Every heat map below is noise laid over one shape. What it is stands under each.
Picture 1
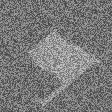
flag
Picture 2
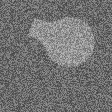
light bulb
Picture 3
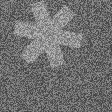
asterisk
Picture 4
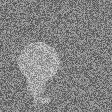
pear
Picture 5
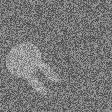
rabbit's head
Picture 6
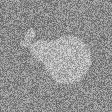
pear
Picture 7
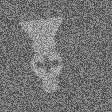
chess bishop
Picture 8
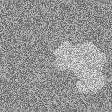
car
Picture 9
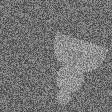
chess pawn
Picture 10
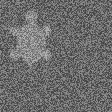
turtle
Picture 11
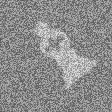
chess bishop
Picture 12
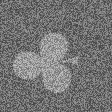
club
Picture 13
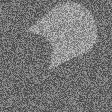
cat's head
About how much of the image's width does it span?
two thirds
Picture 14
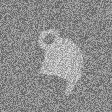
teapot
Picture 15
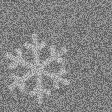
snowflake
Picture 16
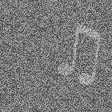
pair of musical notes
